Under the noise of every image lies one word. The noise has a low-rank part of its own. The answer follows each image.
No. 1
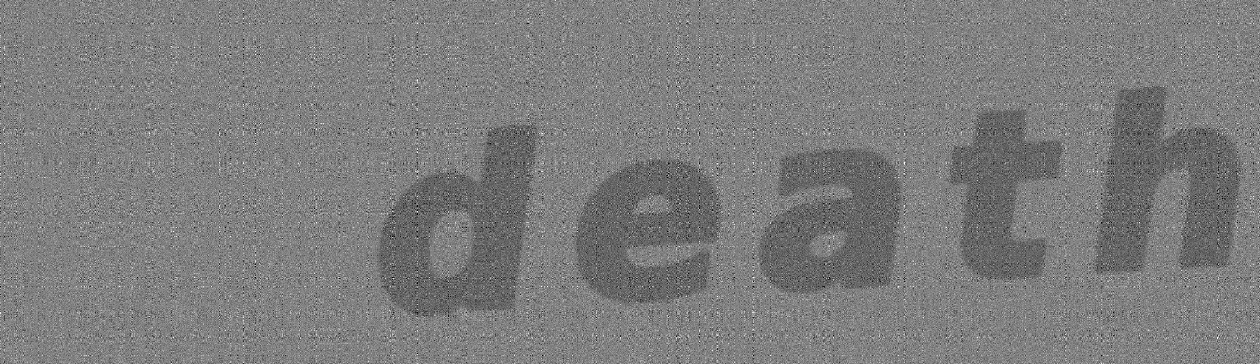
death
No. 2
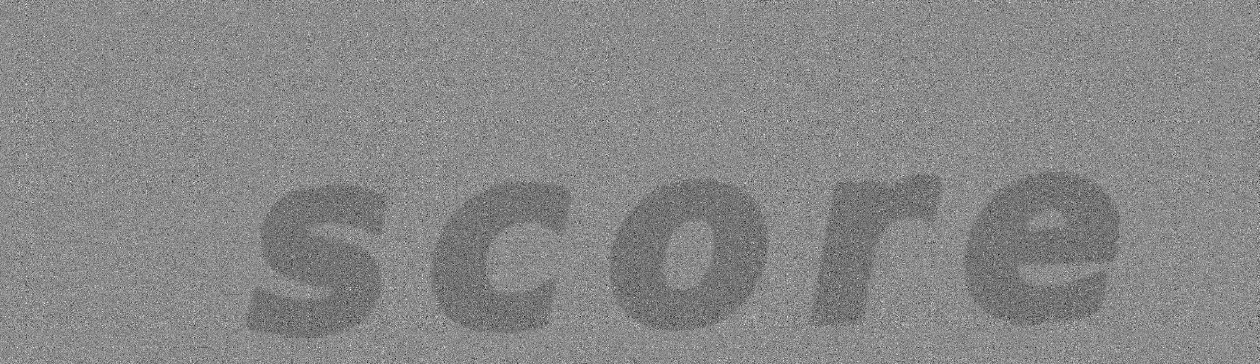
score
